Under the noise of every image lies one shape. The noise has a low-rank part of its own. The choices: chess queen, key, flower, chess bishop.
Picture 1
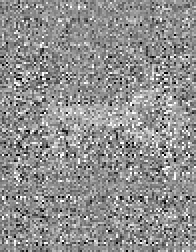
key
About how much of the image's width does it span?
two thirds
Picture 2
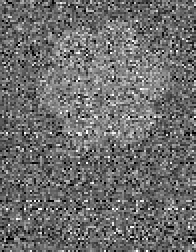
flower
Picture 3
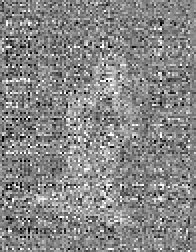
chess bishop
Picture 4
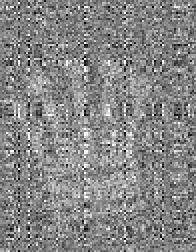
chess queen
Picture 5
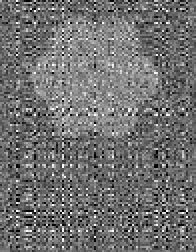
flower
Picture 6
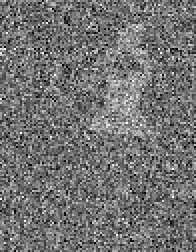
chess bishop
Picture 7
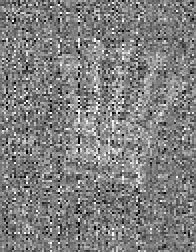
chess queen
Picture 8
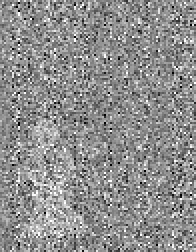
chess bishop
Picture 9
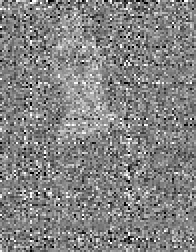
chess bishop
